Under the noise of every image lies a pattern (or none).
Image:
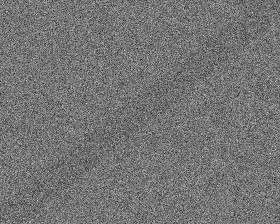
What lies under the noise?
a diagonal band
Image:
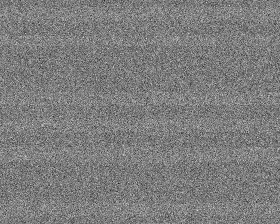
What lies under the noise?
bands of rows
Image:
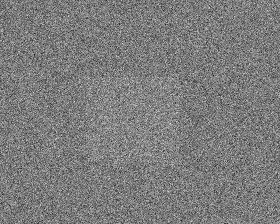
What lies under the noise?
one block
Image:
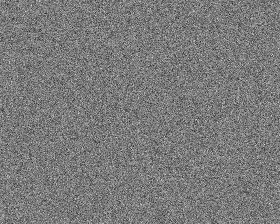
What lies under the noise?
only noise
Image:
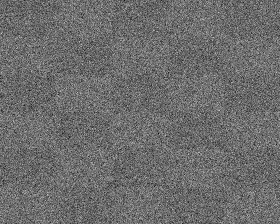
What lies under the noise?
a checkerboard
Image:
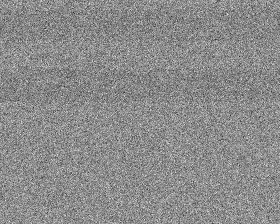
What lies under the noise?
bands of rows
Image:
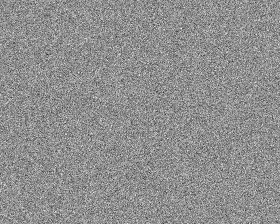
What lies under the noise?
only noise
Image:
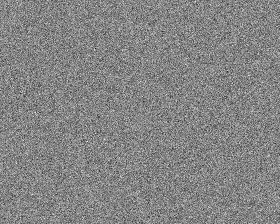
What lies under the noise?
only noise
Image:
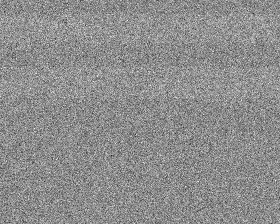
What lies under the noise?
bands of rows
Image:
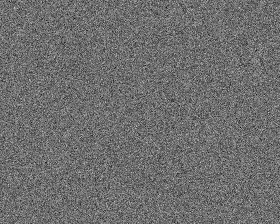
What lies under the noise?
only noise
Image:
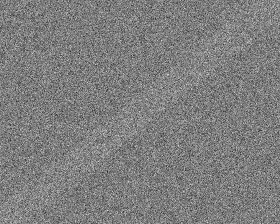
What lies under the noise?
a diagonal band
